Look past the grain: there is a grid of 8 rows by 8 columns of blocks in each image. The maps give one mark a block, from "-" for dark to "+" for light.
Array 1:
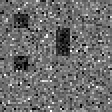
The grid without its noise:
+ + + + + + + +
+ - + + + + + +
+ + + + - + + +
+ + + + - + + +
+ - + + + + + +
+ + + + + + + +
+ + + + + + + +
+ + + + + + + +
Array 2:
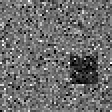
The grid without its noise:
+ + + + + + + +
+ + + + + + + +
+ + + + + + + +
+ + + + + + + +
+ + + + + - - +
+ + + + + - - +
+ + + + + + + +
+ + + + + + + +
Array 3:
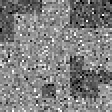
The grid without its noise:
- - - + + - - -
- + + + + - - -
- + + + + + + +
+ + + + + + + +
+ + + + + - + +
+ + + + + - - -
+ + + - + - - +
+ + + + + + + +
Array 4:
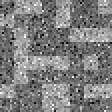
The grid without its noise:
- + + - + - - +
+ - - - + - - -
- + - - - + + +
- + - - - - - -
- + + + + - + -
- + - - - - - -
+ - - + + - + +
- - - + + - - -
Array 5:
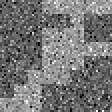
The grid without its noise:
- - - + + + + +
- - - - - + - -
- - - + + + - -
- - - + + + + +
- - - + + + - -
- - + + + - - -
- + + - - - - -
+ + + - - - - -
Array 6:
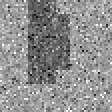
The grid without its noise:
+ + - - + + + +
+ + - - - + + +
+ + - - - + + +
+ + - - - + + +
+ + - - - + + +
+ + - - + + + +
+ + + + + + + +
+ + + + + + + +
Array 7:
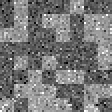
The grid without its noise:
- + - - - + - -
- + - + + - + +
+ + - - + - + +
- - - - - - - +
- + - + - - - +
- - + - + + - -
- + + + - - + +
+ - + + + - + -
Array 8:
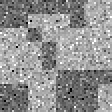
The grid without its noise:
- - - - - - + +
- - + + + - + +
+ + - + + + + +
+ + + - + + + +
+ + + - + + + +
+ + + + - - - -
- - + + - - - +
- - + + - - - +
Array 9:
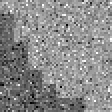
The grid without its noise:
+ + + + + + + +
- + + + + + + +
- + + + + + + +
- - + + + + + +
- - + + + + + +
- - - + + + + +
- - - - + + + +
- - - - - - + +
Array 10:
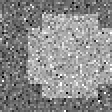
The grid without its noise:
- - - - - - - -
- - - + + + + -
- - + + + + + +
- - + + + + + +
- - + + + + + +
- - + + + + + +
- - - + + + + -
- - - - - - - -
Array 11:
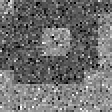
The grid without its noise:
+ - - - - - - -
- - - - - - - +
- - - + + - - +
- - - + + - - +
- - - - - - - +
+ - - - - - + +
+ + + + + + + +
+ + + + + + + +
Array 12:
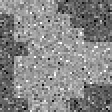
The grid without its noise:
+ + + + - - - -
- + + + + - - -
- + + + + + - -
- - + + + + + +
- + + + + + + +
- + + + + + + +
- + + + + + - -
- - + + + - - -
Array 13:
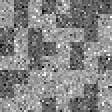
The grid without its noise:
+ - + - + - - -
+ - + + - - - +
- + - + + + - +
- + - - + - + +
+ + - + + - + -
- - + + + + + +
- + + + + + - +
+ + + - + - - +
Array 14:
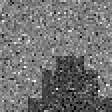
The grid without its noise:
+ + + + + + + +
+ + + + + + + +
+ + + + + + + +
+ + + + + + + +
+ + + + - - + +
+ + + - - - - +
+ + + - - - - +
+ + - - - - - -
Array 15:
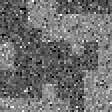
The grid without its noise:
- - + + - - - -
- - + + + + + +
- - - + + + + +
+ - - - - + - +
+ - - - - - - +
- - - - - - + +
- - - + - - + +
+ + + + + - + +
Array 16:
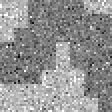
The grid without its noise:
+ + - - - - + +
+ + - - - - - -
+ - - - - - - -
- - - - + - - -
- - - - + - - -
- - - + + + - -
+ + + + + + - -
+ + + + + + + -
